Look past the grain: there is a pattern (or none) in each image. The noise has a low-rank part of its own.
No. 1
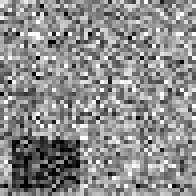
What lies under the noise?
one block
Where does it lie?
bottom left
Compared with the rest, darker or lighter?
darker
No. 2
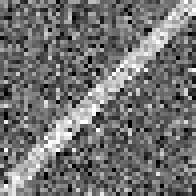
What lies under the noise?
a diagonal band
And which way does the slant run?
bottom left to top right
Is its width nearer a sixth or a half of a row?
a sixth
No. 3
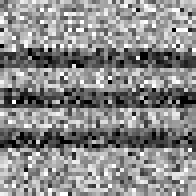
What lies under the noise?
bands of rows
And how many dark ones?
3
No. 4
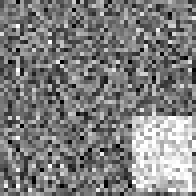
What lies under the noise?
one block
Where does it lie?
bottom right
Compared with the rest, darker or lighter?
lighter
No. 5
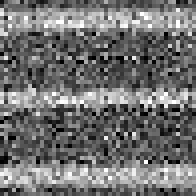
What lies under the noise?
bands of rows
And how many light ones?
3
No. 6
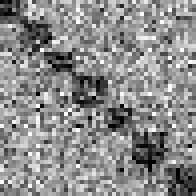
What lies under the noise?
blocks along the diagonal
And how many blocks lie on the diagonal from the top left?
7
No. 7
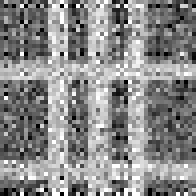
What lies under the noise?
bands of rows crossing bands of columns
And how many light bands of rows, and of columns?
2 and 3
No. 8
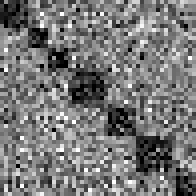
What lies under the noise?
blocks along the diagonal
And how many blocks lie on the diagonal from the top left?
7
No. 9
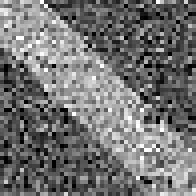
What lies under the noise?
a diagonal band
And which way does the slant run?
top left to bottom right
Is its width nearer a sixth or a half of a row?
a half
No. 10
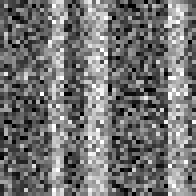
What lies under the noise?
bands of columns
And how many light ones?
3
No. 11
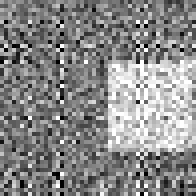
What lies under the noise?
one block
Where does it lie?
middle right
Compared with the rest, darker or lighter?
lighter
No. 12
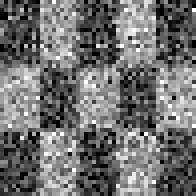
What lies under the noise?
a checkerboard
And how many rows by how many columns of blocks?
3 by 5
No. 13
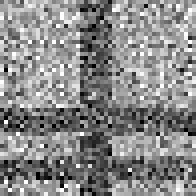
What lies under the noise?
bands of rows crossing bands of columns
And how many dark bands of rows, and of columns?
2 and 1
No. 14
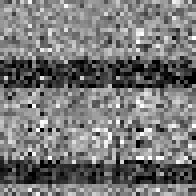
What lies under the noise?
bands of rows
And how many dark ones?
2
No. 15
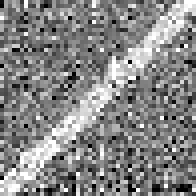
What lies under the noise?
a diagonal band
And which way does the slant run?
bottom left to top right
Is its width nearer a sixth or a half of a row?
a sixth
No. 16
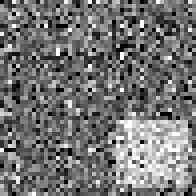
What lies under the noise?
one block
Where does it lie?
bottom right
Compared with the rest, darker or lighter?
lighter
